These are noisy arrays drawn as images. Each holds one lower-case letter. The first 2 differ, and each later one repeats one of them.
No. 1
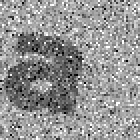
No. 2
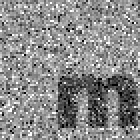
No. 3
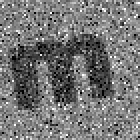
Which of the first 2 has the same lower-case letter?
2
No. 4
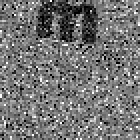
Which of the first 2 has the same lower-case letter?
2
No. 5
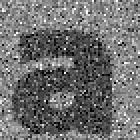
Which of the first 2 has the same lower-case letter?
1
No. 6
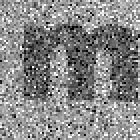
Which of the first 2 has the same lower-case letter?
2
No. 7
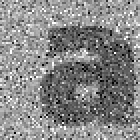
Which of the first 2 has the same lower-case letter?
1
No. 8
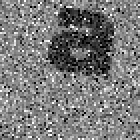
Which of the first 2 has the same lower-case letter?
1
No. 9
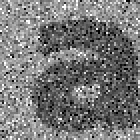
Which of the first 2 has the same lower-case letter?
1
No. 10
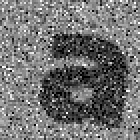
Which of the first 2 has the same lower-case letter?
1
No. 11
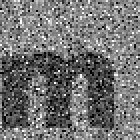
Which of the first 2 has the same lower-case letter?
2
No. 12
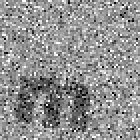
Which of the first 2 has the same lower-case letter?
2
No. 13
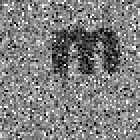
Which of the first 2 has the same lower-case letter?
2
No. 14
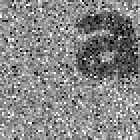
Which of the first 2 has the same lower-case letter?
1
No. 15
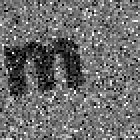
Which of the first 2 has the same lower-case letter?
2
